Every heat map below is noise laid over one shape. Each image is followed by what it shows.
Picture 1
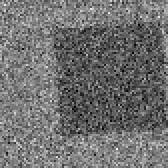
square
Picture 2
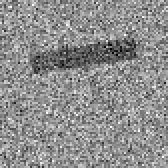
bar
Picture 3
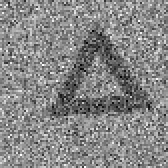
triangle frame
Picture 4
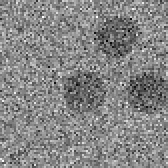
three dots
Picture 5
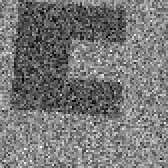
square with a notch
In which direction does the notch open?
right
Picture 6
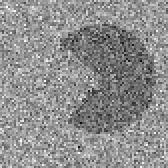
disc with a wedge cut out
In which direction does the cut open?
left
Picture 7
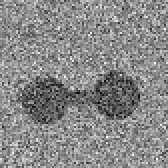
dumbbell
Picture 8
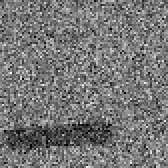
bar
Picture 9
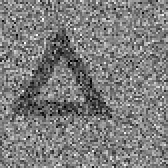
triangle frame
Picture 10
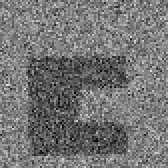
square with a notch
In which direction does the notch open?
right
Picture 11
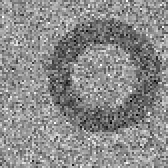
ring
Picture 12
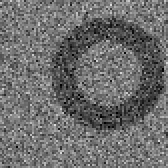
ring
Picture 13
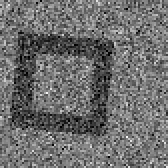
square frame
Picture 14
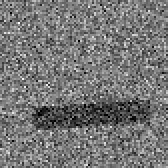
bar
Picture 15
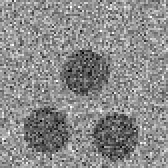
three dots
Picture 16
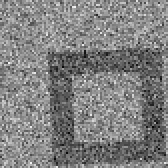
square frame
